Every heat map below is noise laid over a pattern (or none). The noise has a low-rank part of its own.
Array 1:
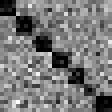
blocks along the diagonal
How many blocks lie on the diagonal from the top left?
7
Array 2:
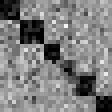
blocks along the diagonal
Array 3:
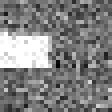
one block
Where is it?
middle left
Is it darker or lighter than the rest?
lighter
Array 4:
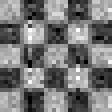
a checkerboard
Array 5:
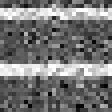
bands of rows
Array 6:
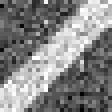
a diagonal band
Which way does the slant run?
bottom left to top right
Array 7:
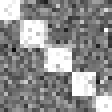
blocks along the diagonal
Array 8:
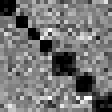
blocks along the diagonal
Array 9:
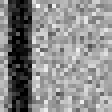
one band of columns
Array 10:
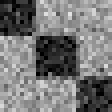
blocks along the diagonal
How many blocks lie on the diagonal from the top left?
3
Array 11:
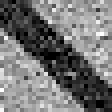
a diagonal band
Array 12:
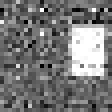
one block
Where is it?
middle right
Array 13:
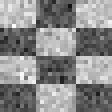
a checkerboard
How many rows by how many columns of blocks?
4 by 3
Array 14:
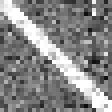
a diagonal band
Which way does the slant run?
top left to bottom right
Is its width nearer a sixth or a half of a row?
a sixth
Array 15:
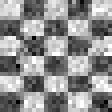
a checkerboard
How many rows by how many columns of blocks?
6 by 5
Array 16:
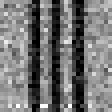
bands of columns
